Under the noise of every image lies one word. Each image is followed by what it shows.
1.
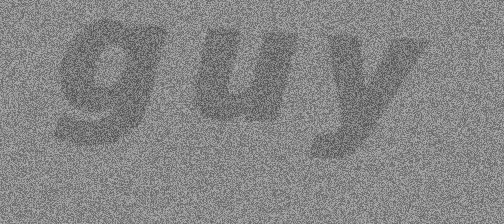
guy
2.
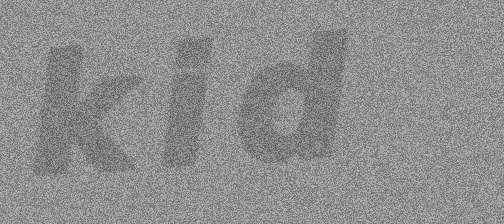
kid
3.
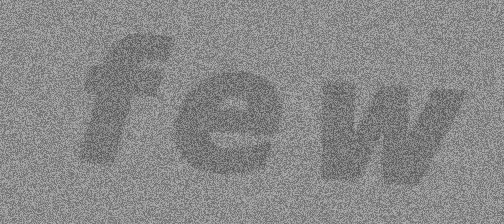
few
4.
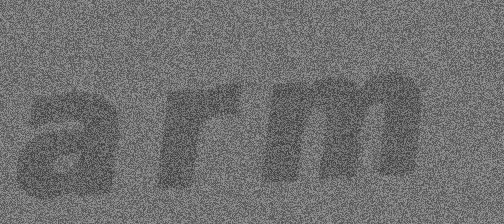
arm
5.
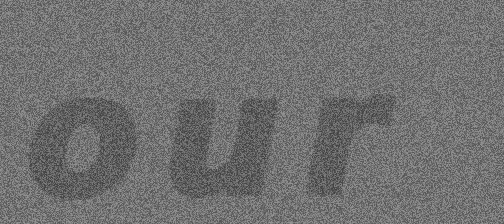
our
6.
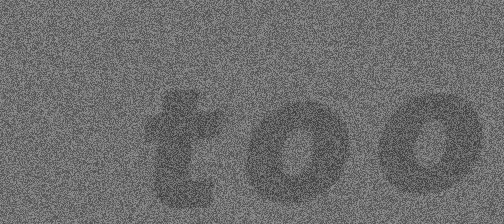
too
